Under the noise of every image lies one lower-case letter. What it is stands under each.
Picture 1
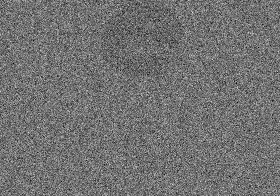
e
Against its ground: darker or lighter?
darker
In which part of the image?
top middle
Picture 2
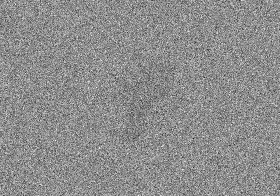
f
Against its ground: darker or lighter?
darker
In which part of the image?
centre
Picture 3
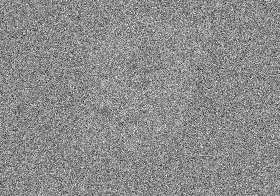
g
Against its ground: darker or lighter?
lighter
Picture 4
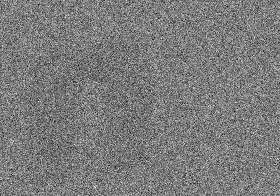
n
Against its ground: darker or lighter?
darker
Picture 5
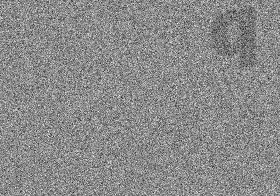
q
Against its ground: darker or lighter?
darker
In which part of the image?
top right
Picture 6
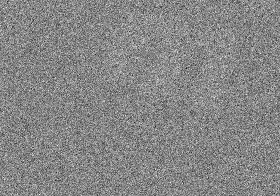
m
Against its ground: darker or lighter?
lighter
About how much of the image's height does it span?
half
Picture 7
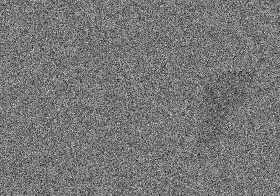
f
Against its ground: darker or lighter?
darker
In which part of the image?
middle right
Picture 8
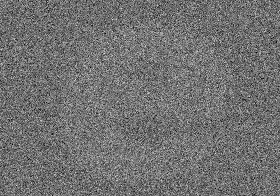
e
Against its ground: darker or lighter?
lighter
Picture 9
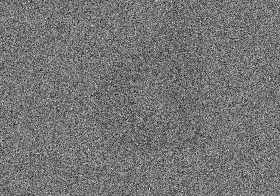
d
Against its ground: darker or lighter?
darker
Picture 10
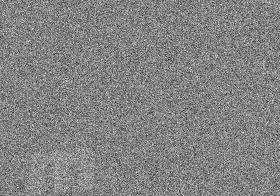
m
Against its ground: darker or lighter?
lighter
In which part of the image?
bottom left
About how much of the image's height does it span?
a quarter
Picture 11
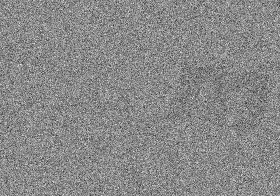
m
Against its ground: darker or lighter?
darker
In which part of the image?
middle right
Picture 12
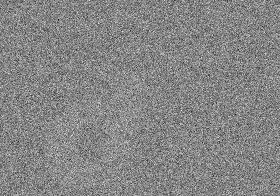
d
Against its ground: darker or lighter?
lighter
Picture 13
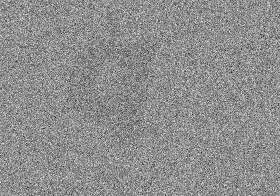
q
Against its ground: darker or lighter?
darker
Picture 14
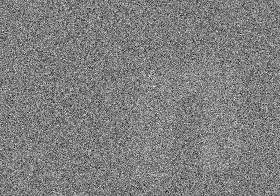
n
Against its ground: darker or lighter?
lighter
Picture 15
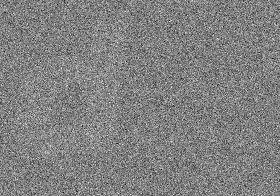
d
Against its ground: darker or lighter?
lighter
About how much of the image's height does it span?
two thirds
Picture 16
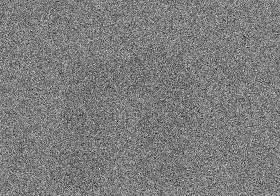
n
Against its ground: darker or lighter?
darker
